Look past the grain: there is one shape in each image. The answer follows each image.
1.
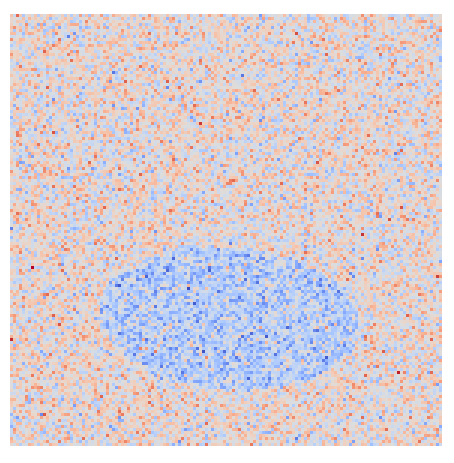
ellipse
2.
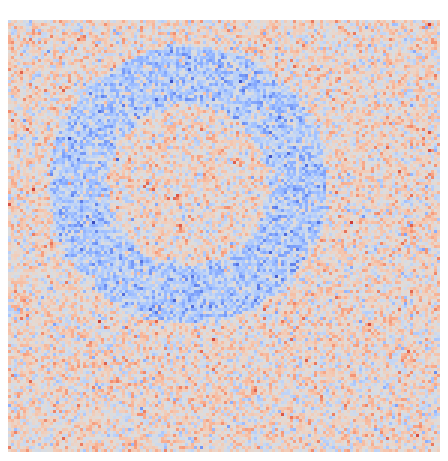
ring
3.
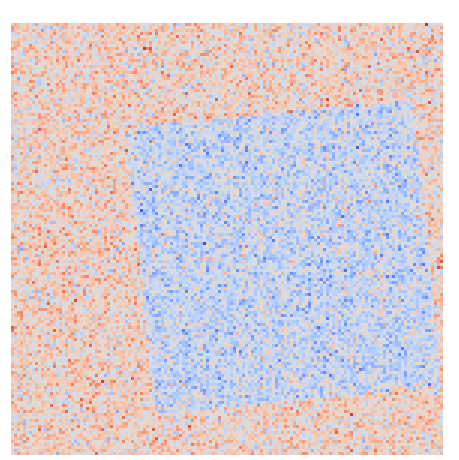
square
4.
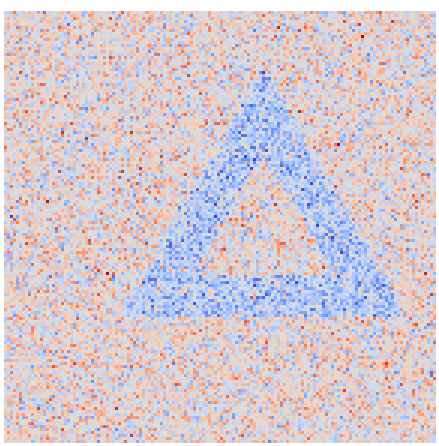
triangle frame
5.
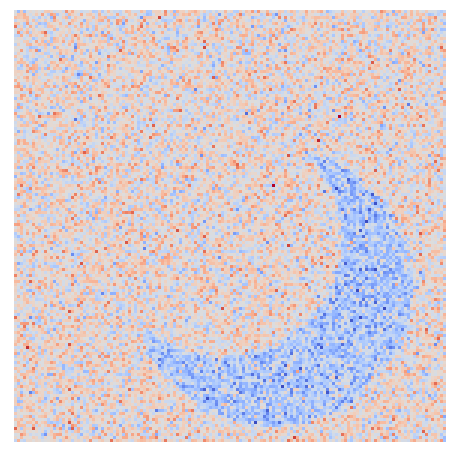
crescent
